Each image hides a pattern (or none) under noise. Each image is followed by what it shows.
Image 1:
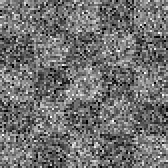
a checkerboard
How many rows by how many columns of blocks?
5 by 5
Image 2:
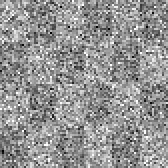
a checkerboard
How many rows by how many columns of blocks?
4 by 6
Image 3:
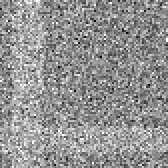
bands of rows crossing bands of columns
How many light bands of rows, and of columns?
1 and 1
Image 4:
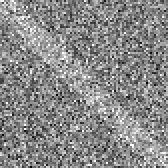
a diagonal band
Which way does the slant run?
top left to bottom right
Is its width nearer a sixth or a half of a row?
a sixth
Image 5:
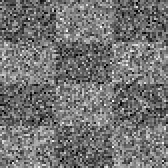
a checkerboard
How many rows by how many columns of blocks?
4 by 3
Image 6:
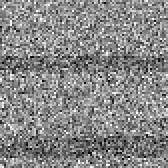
bands of rows
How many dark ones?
2
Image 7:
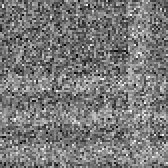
bands of rows crossing bands of columns
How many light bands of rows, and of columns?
3 and 1
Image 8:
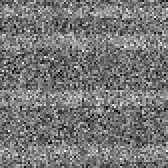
bands of rows
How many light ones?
4
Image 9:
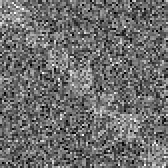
blocks along the diagonal
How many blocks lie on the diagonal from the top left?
7
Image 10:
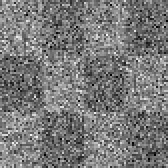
a checkerboard
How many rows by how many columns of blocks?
3 by 4
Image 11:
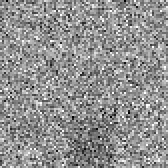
one block
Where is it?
bottom middle
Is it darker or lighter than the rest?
darker
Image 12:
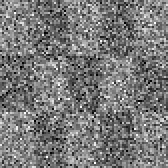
a checkerboard
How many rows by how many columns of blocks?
3 by 5
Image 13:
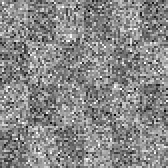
a checkerboard
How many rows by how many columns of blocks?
4 by 6
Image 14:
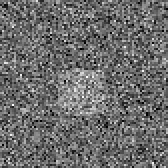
one block
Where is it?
centre
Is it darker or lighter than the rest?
lighter
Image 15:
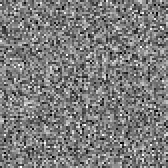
only noise
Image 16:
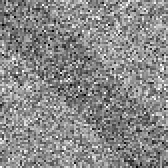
a diagonal band
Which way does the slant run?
top left to bottom right
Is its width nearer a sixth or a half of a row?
a half
